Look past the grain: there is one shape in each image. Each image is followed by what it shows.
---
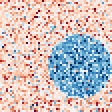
disc
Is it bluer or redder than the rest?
bluer
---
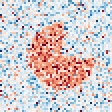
disc with a wedge cut out
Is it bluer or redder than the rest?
redder
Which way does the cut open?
up and right
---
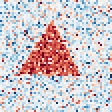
triangle
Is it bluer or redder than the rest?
redder
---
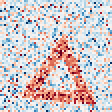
triangle frame
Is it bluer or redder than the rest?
redder
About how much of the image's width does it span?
two thirds
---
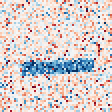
bar
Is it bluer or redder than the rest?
bluer
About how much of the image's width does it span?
two thirds
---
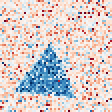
triangle
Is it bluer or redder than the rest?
bluer
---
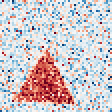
triangle
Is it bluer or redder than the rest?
redder
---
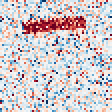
bar
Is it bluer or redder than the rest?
redder
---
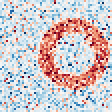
ring
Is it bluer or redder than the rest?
redder
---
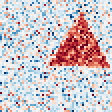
triangle
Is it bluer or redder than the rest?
redder
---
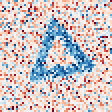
triangle frame
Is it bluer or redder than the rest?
bluer
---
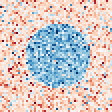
disc
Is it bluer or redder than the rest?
bluer
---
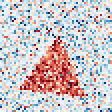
triangle
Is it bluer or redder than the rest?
redder
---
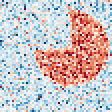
disc with a wedge cut out
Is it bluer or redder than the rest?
redder
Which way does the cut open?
up and left
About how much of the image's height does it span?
two thirds
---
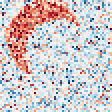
crescent
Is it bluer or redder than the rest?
redder
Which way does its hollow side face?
down and right
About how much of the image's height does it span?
two thirds
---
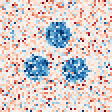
three dots
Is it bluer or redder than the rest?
bluer
